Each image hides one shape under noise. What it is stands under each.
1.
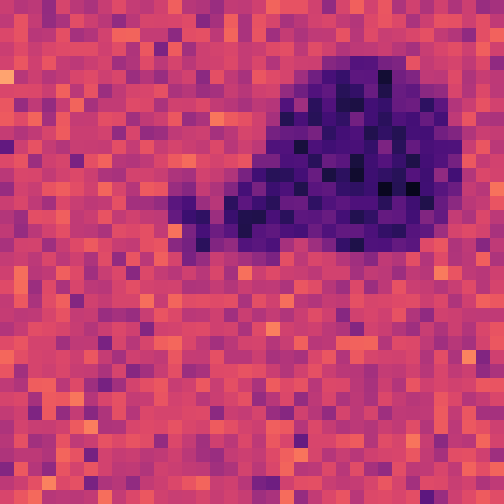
pear
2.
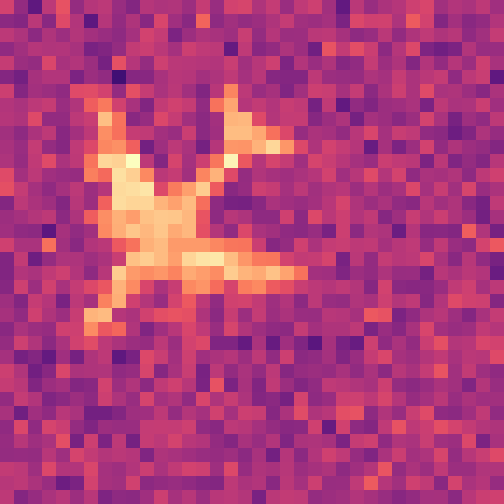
airplane
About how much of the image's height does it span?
half
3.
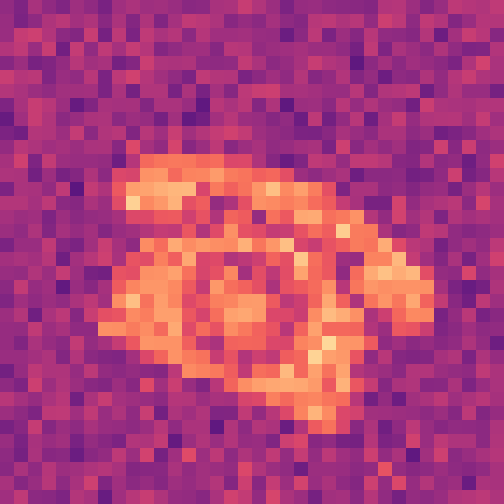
telephone
